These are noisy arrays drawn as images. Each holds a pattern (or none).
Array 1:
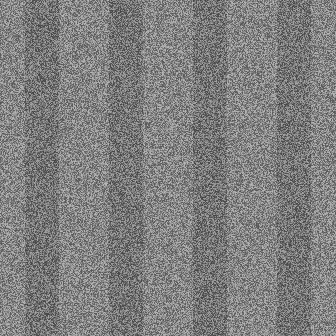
vertical stripes
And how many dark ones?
4
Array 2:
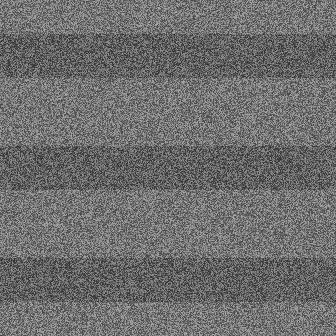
horizontal stripes
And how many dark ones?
3
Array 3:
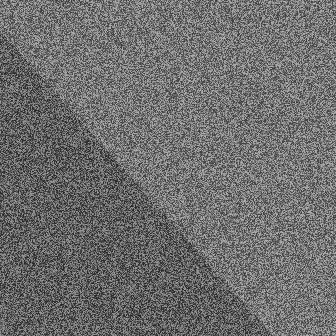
a sharp edge
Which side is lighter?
top right
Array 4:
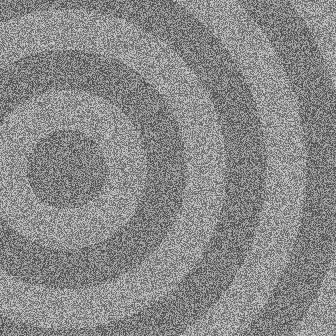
rings round one point
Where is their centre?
middle left
